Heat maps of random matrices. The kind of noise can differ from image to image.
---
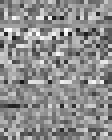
rows of uneven size
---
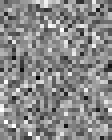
independent entries
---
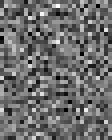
low rank plus noise
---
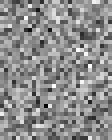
independent entries
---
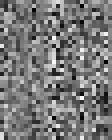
columns of uneven size
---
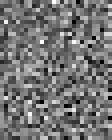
low rank plus noise
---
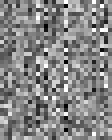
columns of uneven size
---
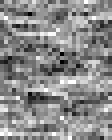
streaked along the rows
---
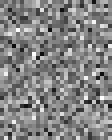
independent entries
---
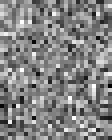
low rank plus noise
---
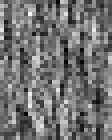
streaked along the columns
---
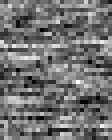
streaked along the rows
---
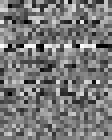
rows of uneven size
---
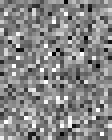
heavy tails
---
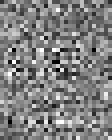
low rank plus noise
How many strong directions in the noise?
two
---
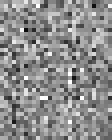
low rank plus noise
